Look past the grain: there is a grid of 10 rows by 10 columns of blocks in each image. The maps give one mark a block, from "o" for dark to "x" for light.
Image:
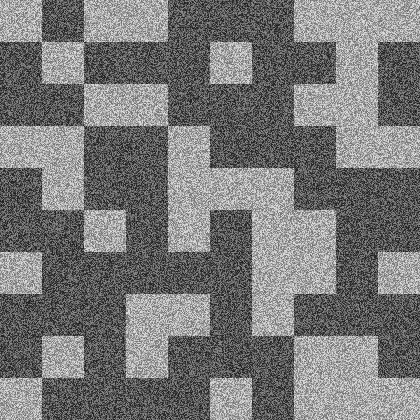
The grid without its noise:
x o x x o o o x x x
o x o o o x o o x o
o o x x o o o x x o
x x o o x o o o x x
o x o o x x x o o o
o o x o x o x x o o
x o o o o o x x o x
o o o x x o x o o o
o x o x o o o x x o
x o o o o x o x x x
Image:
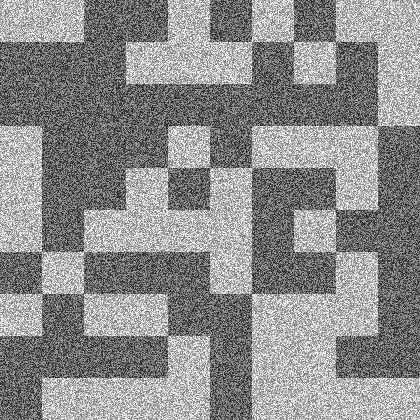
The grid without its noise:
x x o o x o x o x x
o o o x x x o x o x
o o o o o o o o o x
x o o o x o x x x o
x o o x o x o o x o
x o x x x x o x o o
o x o o o x o o x o
x o x x o o x x x o
o o o o x o x x o o
o x x x x o x x x x
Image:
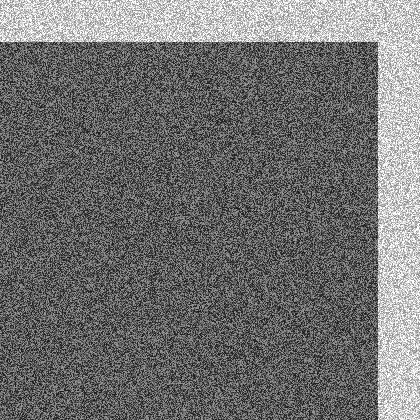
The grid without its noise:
x x x x x x x x x x
o o o o o o o o o x
o o o o o o o o o x
o o o o o o o o o x
o o o o o o o o o x
o o o o o o o o o x
o o o o o o o o o x
o o o o o o o o o x
o o o o o o o o o x
o o o o o o o o o x
